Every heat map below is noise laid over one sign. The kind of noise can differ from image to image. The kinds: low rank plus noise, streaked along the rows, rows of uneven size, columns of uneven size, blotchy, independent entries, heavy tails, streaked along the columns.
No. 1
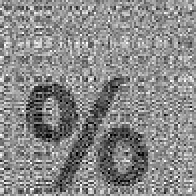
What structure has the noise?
low rank plus noise
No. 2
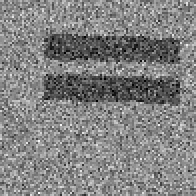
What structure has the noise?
independent entries
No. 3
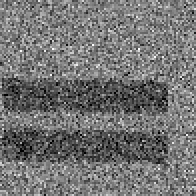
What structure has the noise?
independent entries
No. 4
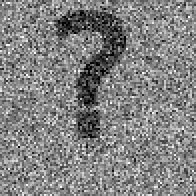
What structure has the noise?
independent entries
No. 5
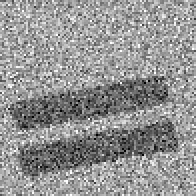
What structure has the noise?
independent entries
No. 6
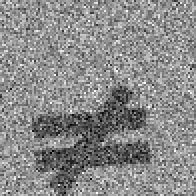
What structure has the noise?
independent entries
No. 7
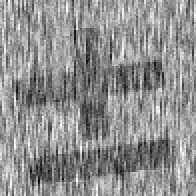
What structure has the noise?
streaked along the columns
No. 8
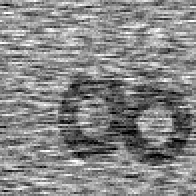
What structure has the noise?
streaked along the rows
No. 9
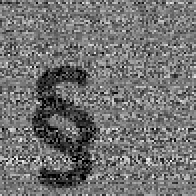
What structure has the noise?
rows of uneven size
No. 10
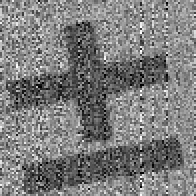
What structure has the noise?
columns of uneven size
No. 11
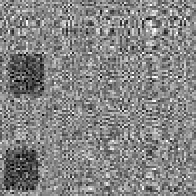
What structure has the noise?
low rank plus noise
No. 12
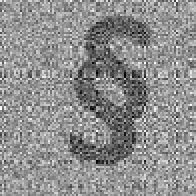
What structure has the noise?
low rank plus noise
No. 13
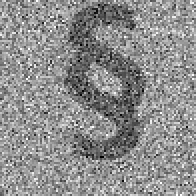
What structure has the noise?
independent entries
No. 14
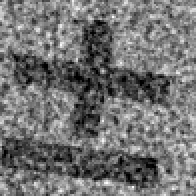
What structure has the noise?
blotchy
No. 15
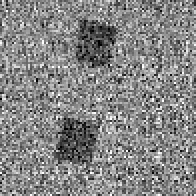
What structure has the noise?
low rank plus noise
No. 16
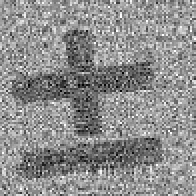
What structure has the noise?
low rank plus noise
